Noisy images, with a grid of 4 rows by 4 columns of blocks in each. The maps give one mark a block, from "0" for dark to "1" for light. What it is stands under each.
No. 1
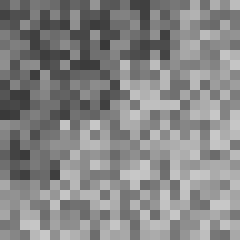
0001
0011
0111
1111
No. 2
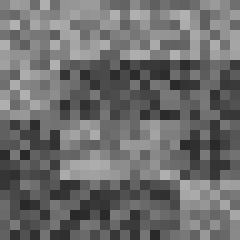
1111
1000
0110
0001
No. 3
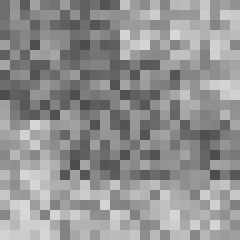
0011
0001
1000
1111
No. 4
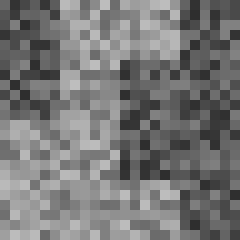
0110
0100
1100
1110
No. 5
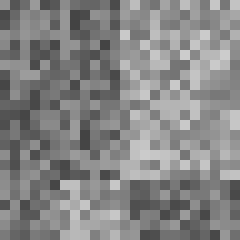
0011
0011
0011
0100
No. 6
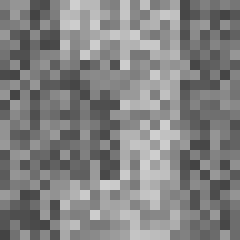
0110
0010
0010
0110
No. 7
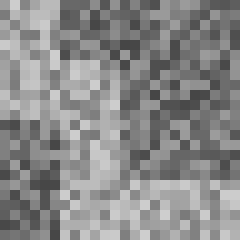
1000
1100
0100
0111
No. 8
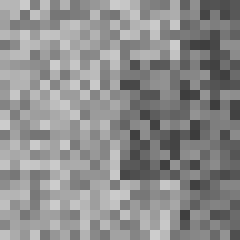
1110
1100
1100
1110
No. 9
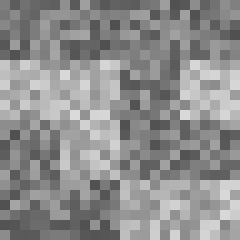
0000
1101
0100
0011
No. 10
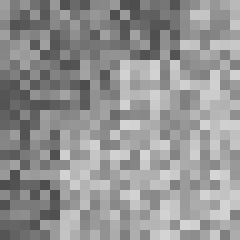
0001
0011
0111
0111
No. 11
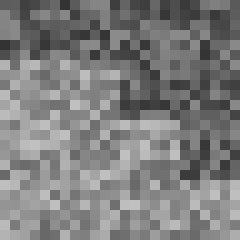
0000
1100
1110
1111
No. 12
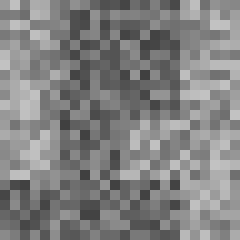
1001
1001
1011
0001
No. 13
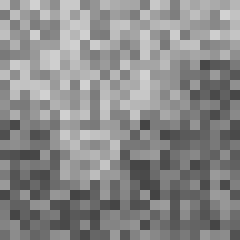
1111
1110
0100
0000
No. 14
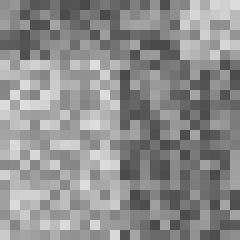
0001
1100
1100
1100
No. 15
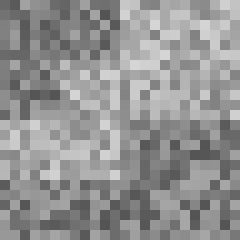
0011
0111
1100
0000
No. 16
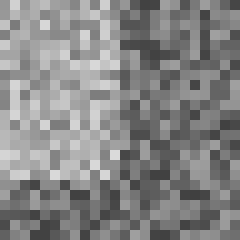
1100
1100
1100
0000
